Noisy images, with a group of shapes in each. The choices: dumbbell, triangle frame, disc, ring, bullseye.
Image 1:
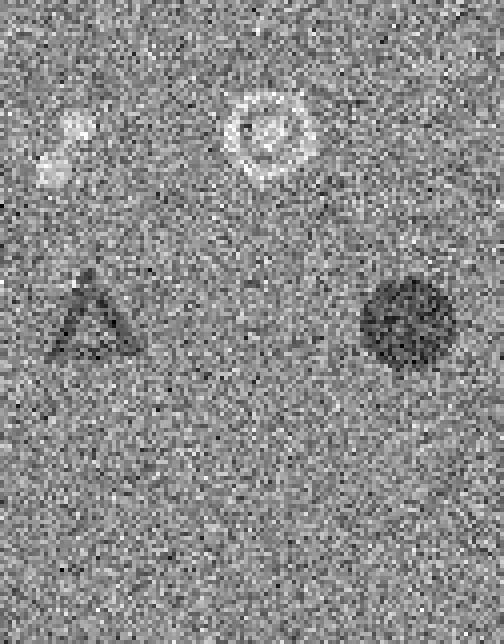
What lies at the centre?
nothing
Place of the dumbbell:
top left
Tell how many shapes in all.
4
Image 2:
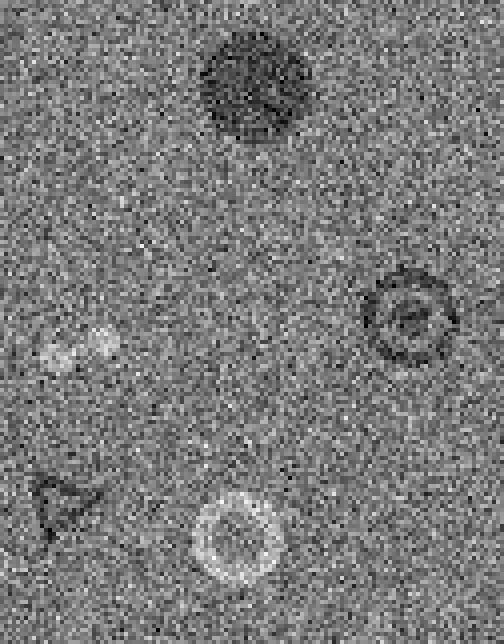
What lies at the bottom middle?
ring
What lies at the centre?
nothing
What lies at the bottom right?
nothing
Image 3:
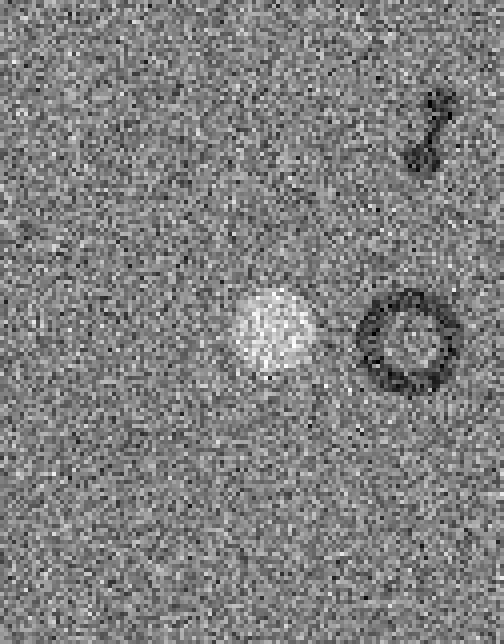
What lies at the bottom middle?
nothing
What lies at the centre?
disc
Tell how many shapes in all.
3
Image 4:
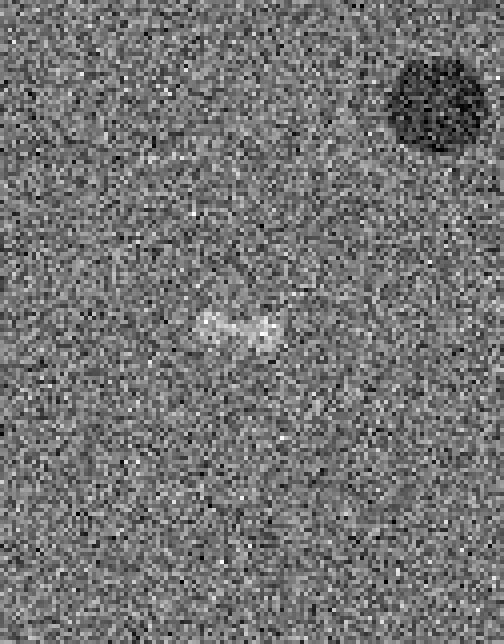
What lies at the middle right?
nothing
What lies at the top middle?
nothing
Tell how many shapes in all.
2
